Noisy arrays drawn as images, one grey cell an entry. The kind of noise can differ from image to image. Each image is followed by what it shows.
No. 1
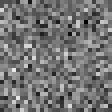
independent entries
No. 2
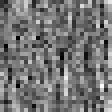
streaked along the columns
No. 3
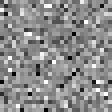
heavy tails
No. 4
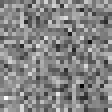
low rank plus noise
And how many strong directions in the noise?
two
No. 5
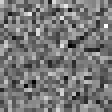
independent entries
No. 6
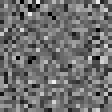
low rank plus noise
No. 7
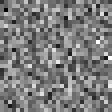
independent entries
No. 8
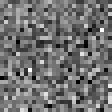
low rank plus noise
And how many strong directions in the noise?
five to eight
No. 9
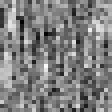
streaked along the columns
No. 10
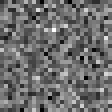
independent entries
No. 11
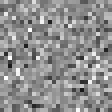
heavy tails
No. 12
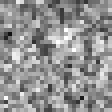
blotchy
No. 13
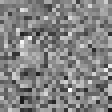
low rank plus noise
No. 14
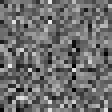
low rank plus noise
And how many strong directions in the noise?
two
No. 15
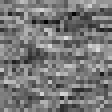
streaked along the rows
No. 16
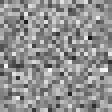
independent entries
